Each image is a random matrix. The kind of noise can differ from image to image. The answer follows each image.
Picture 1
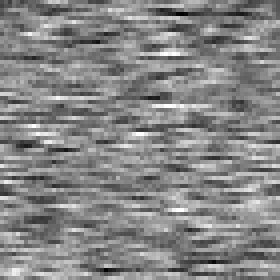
streaked along the rows
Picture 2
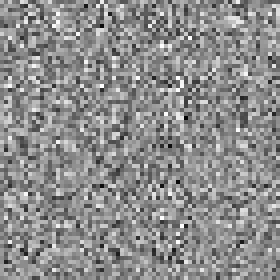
low rank plus noise
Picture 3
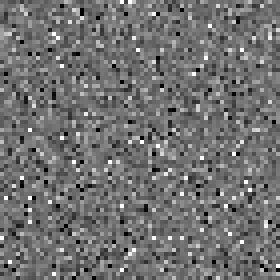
heavy tails
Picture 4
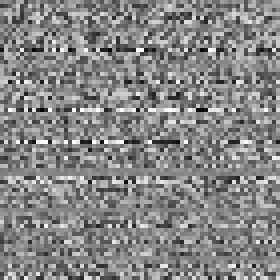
rows of uneven size
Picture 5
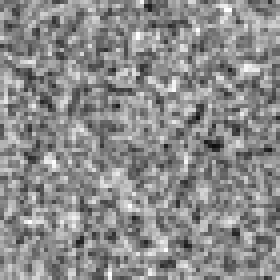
blotchy
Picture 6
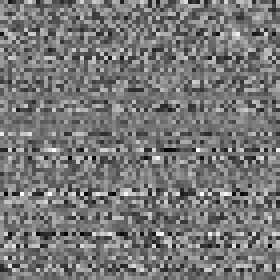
rows of uneven size
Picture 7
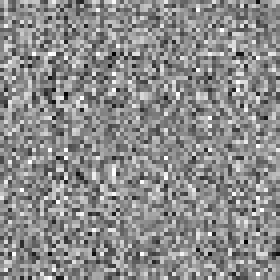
low rank plus noise
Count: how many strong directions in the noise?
five to eight
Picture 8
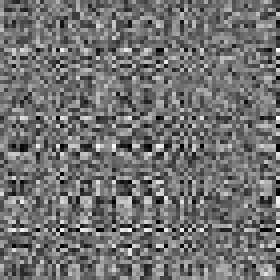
low rank plus noise
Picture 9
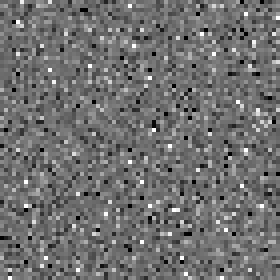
heavy tails
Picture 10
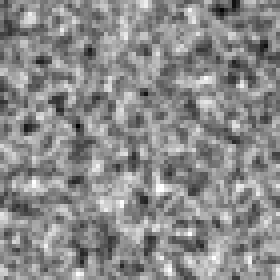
blotchy
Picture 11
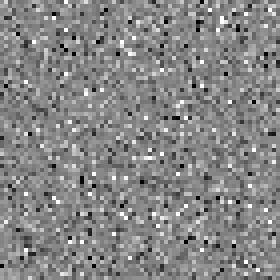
heavy tails
